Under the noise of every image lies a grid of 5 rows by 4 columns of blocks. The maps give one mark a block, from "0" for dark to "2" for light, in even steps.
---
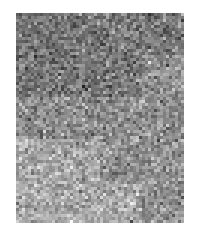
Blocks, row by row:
0 0 0 0
0 0 0 1
1 1 1 1
2 2 1 1
2 2 2 1
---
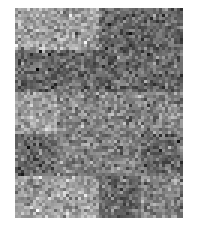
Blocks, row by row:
2 2 0 0
0 0 0 0
2 1 1 1
0 1 1 0
2 2 0 1
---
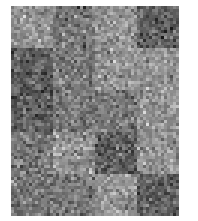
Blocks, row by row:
2 1 2 0
0 1 2 2
0 1 1 2
1 2 0 2
1 1 2 0
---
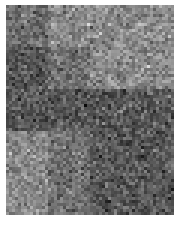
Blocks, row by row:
1 2 2 2
0 1 2 2
0 0 0 0
2 1 0 0
2 1 0 0
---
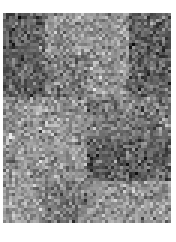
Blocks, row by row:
0 2 2 0
0 1 2 0
2 2 1 1
2 2 0 0
2 1 2 2
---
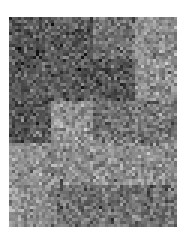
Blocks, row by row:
0 0 1 2
0 0 0 2
0 2 1 1
2 2 2 2
2 1 1 1
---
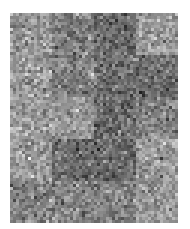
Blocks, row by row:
2 1 0 2
2 1 0 0
2 2 0 1
2 0 0 2
1 1 1 2
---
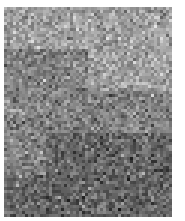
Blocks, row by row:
2 2 2 2
1 1 2 2
1 1 1 1
1 0 0 0
0 0 0 0
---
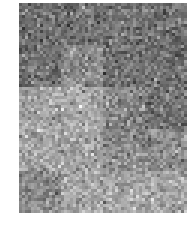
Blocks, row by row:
0 0 0 0
0 1 0 0
2 2 1 0
2 2 1 1
1 2 2 2
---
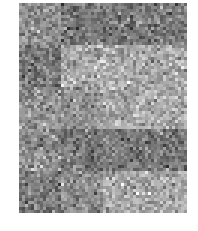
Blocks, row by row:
1 0 0 0
0 2 2 2
1 1 2 2
1 0 0 0
0 1 2 2
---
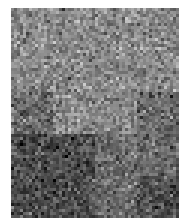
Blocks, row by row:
2 2 2 2
2 2 2 2
1 2 2 1
0 0 1 1
0 0 1 0
